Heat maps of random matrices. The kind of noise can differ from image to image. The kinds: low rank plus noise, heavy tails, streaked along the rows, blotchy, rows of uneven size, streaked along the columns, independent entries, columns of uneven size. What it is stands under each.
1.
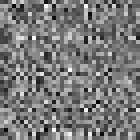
low rank plus noise
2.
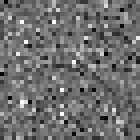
heavy tails
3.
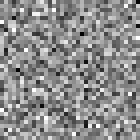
independent entries
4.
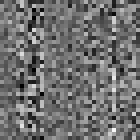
columns of uneven size
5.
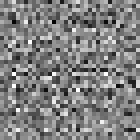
low rank plus noise
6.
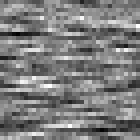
streaked along the rows
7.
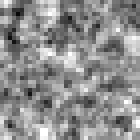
blotchy
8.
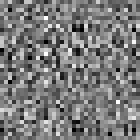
low rank plus noise
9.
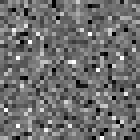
heavy tails
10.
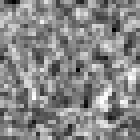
blotchy
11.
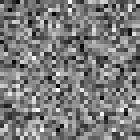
independent entries
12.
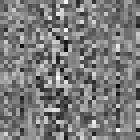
columns of uneven size
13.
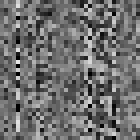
columns of uneven size
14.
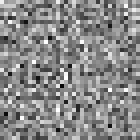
low rank plus noise
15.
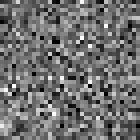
low rank plus noise
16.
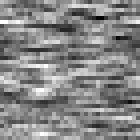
streaked along the rows
